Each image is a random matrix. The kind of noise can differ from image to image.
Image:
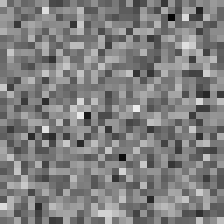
independent entries
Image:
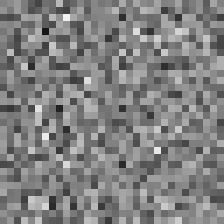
low rank plus noise
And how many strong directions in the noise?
five to eight
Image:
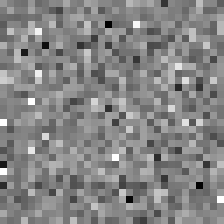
heavy tails
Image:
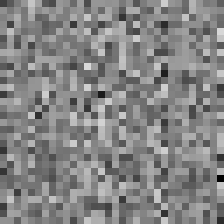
columns of uneven size
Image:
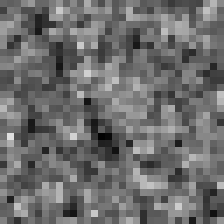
blotchy
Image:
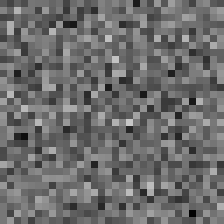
independent entries
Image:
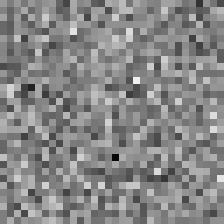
independent entries
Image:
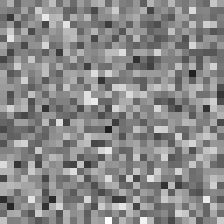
independent entries
